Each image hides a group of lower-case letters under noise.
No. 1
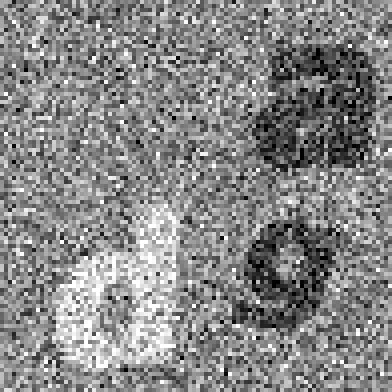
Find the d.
bottom left
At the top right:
a
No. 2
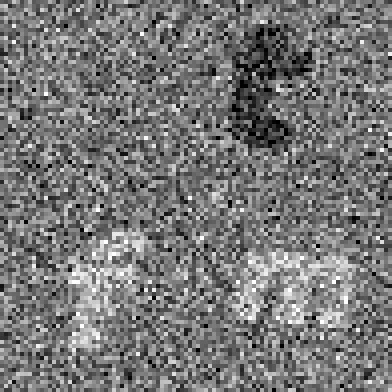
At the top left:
nothing
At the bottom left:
f
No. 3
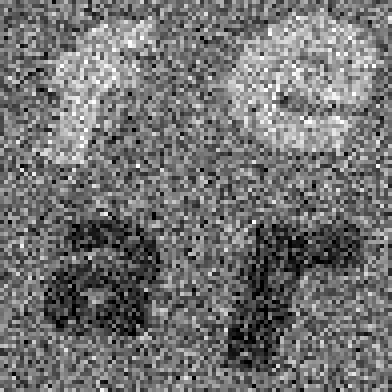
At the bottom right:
r
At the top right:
e
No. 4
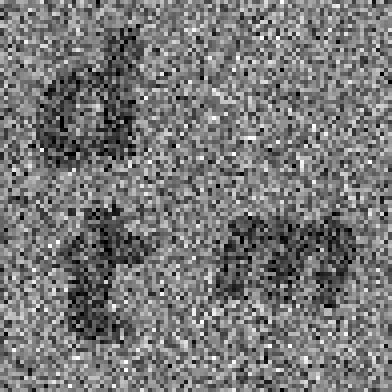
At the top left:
d
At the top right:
nothing
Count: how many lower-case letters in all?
3
